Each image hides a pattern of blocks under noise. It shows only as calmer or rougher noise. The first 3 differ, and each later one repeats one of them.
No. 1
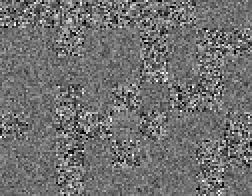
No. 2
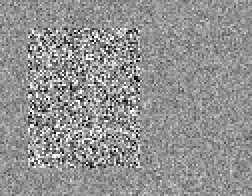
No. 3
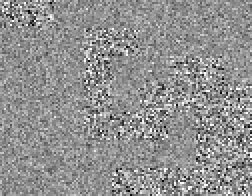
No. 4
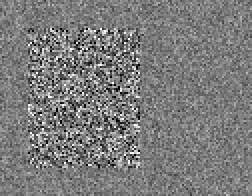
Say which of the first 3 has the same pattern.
2
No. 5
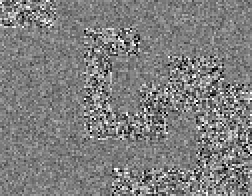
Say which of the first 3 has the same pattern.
3
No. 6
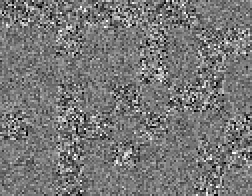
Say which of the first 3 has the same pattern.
1
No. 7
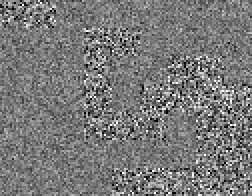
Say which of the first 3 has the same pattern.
3
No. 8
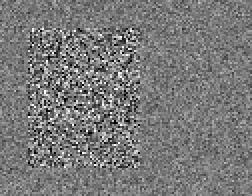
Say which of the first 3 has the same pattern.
2
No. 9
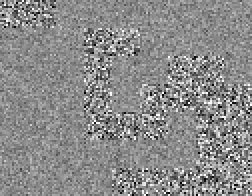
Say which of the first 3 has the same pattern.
3
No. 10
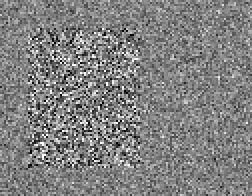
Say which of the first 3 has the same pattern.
2
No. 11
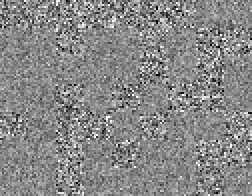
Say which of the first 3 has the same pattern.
1
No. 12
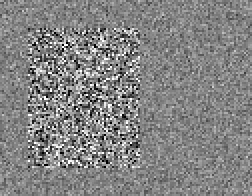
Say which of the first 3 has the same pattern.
2
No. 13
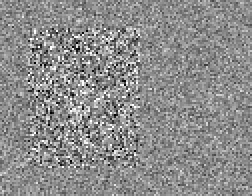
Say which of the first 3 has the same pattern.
2
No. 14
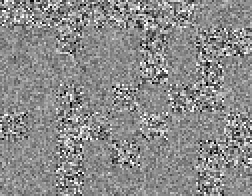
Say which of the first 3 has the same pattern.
1
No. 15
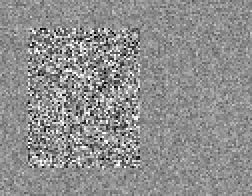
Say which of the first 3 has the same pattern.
2
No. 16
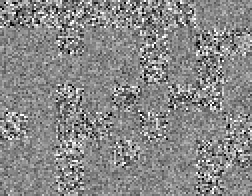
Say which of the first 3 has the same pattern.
1
